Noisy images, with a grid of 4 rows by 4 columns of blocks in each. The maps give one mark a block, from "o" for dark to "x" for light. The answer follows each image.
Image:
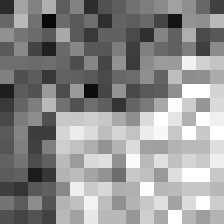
o o o o
o o o x
o x x x
o x x x
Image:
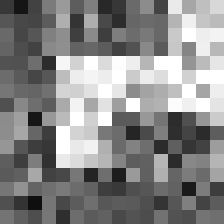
o o o x
o x x x
o x o o
o o o o
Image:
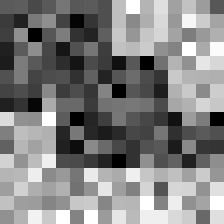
o o x x
o o o x
x o o o
x x x x
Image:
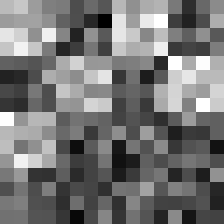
x o x o
o x o x
x o o o
o o o o
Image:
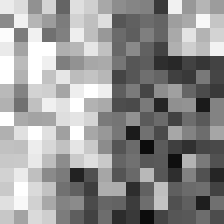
x x o x
x x o o
x x o o
x o o o
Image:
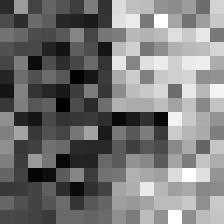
o o x x
o o x x
o o o x
o o x x
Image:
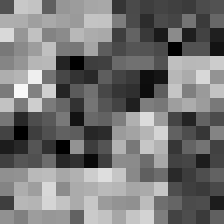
x x o o
x o o x
o o x o
x x x o
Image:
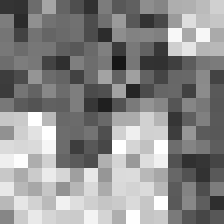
o o o x
o o o o
x o x o
x x x o
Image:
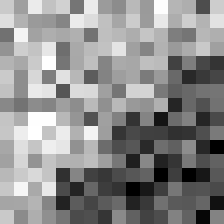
x x x x
x x x o
x x o o
x o o o
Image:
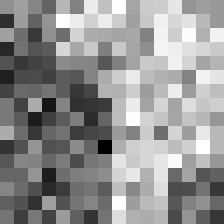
o x x x
o o x x
o o x x
o o x o
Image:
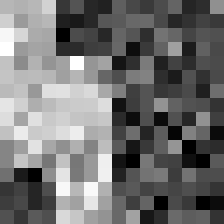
x o o o
x x o o
x x o o
o x o o
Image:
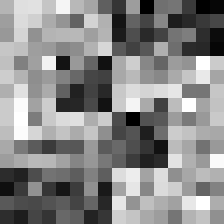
x x o o
x o x x
x x o x
o o x x
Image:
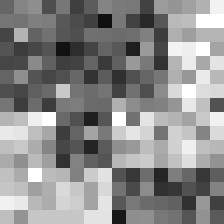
o o o x
o o o x
x o x x
x x o o
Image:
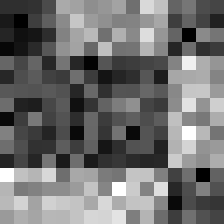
o x x o
o o o x
o o o x
x x x o
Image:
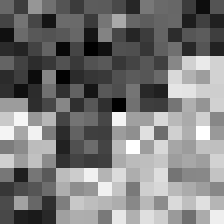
o o o o
o o o x
x o x x
o x x x
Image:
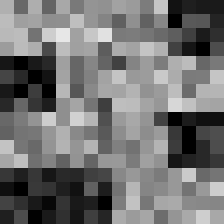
x x x o
o x x x
x x x o
o o x x
